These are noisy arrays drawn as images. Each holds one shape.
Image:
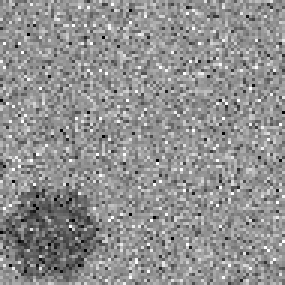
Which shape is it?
flower
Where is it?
bottom left
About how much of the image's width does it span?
a third
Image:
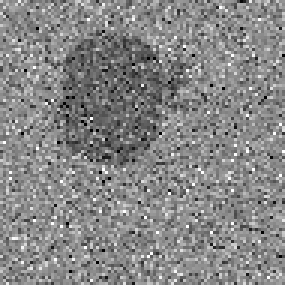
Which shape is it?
apple
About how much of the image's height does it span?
half
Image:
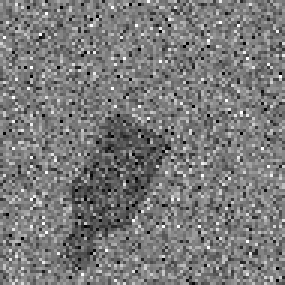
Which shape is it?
bottle
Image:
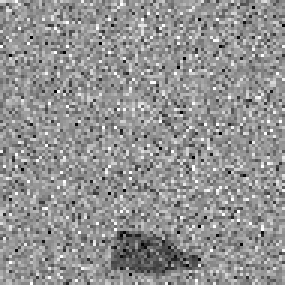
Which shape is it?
bottle
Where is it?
bottom middle
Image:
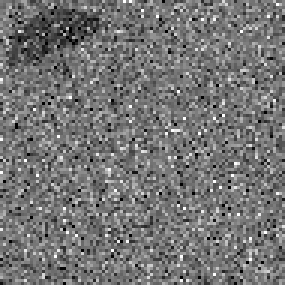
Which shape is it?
umbrella
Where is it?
top left
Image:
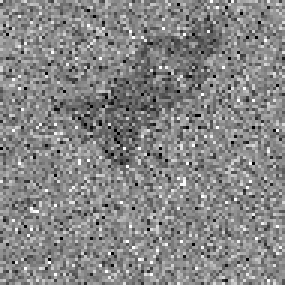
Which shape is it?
chess bishop
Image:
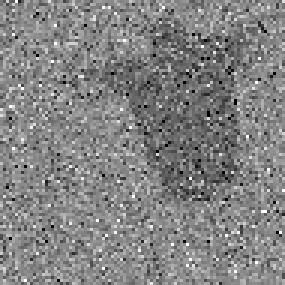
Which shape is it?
bell
